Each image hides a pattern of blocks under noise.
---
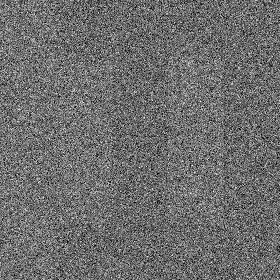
top and bottom mirror each other
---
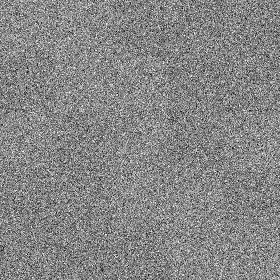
the same after a half turn
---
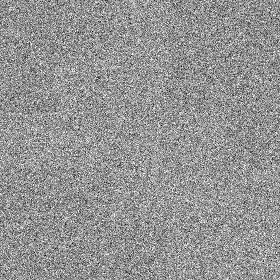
mirrored about the diagonal from the top left
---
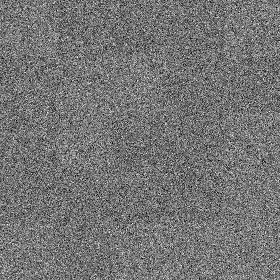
mirrored about the diagonal from the top left
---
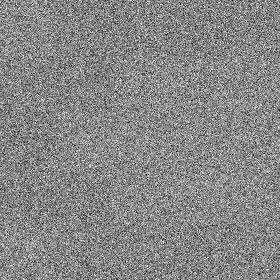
top and bottom mirror each other
